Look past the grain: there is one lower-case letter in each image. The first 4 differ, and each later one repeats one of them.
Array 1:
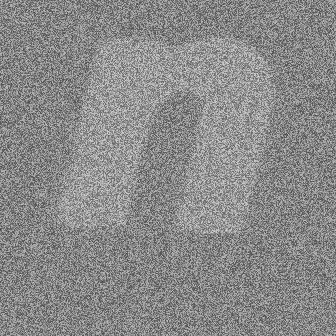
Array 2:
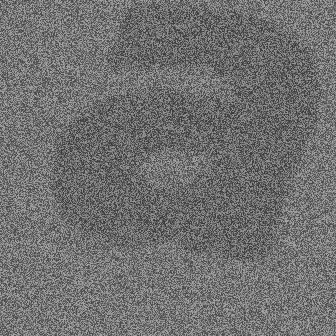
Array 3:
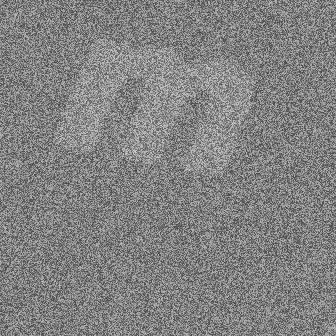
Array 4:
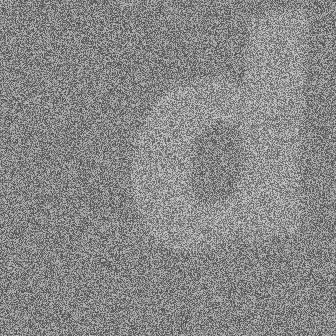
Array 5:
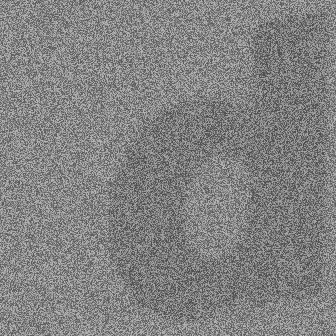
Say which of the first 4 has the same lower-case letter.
4
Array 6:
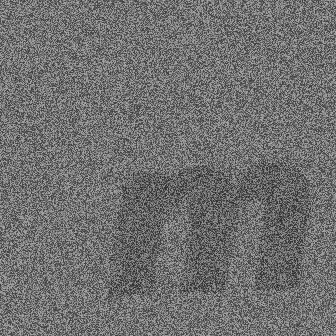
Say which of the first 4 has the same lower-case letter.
3
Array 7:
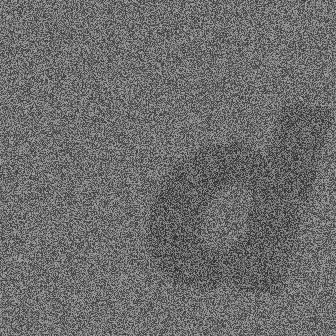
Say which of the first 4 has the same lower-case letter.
4
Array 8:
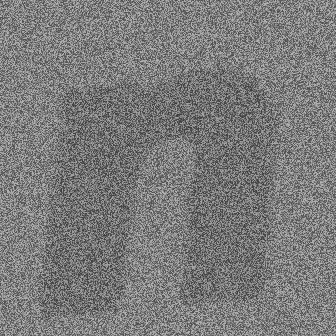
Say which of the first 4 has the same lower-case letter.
1
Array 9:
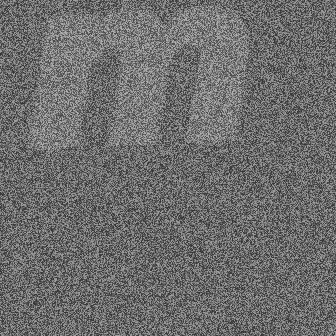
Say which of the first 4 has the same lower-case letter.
3
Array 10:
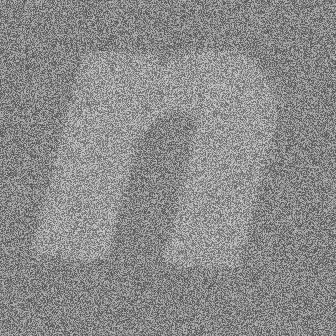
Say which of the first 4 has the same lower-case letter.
1
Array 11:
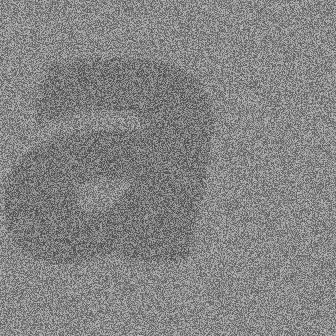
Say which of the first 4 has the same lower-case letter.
2
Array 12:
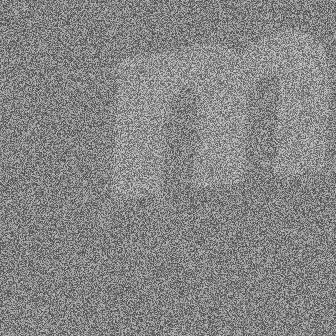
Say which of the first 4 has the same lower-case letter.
3
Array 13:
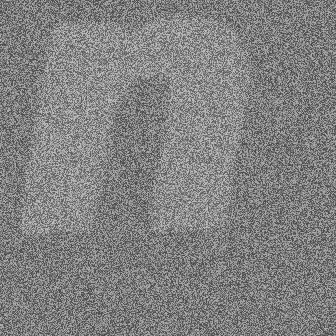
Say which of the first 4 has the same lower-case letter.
1
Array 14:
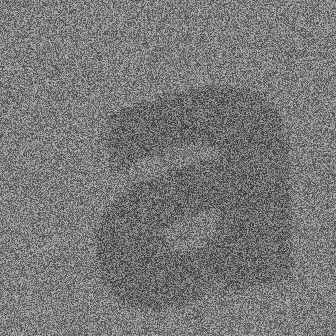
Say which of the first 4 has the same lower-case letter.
2
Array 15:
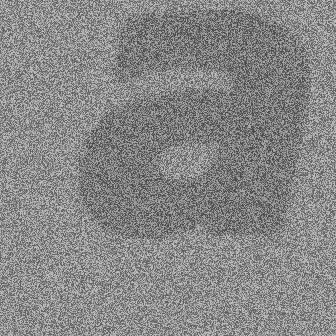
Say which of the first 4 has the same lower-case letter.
2
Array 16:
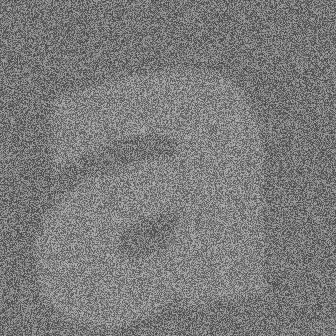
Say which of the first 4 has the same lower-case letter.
2
